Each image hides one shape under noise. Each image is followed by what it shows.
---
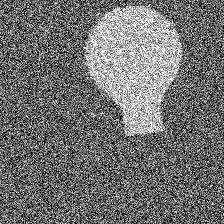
light bulb
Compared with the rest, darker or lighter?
lighter
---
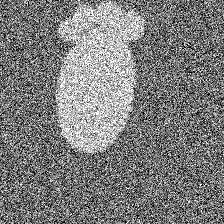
footprint
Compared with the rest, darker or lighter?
lighter
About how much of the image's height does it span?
two thirds
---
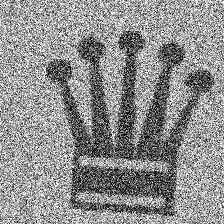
chess queen
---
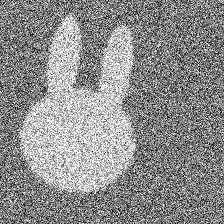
rabbit's head
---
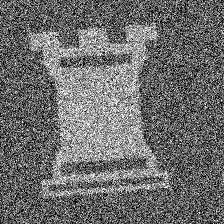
chess rook
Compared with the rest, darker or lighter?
lighter
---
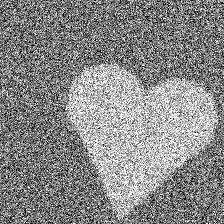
heart
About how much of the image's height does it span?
two thirds
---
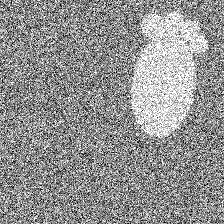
footprint
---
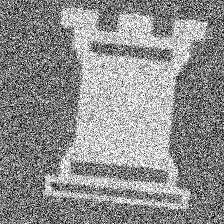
chess rook
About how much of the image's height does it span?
nearly all
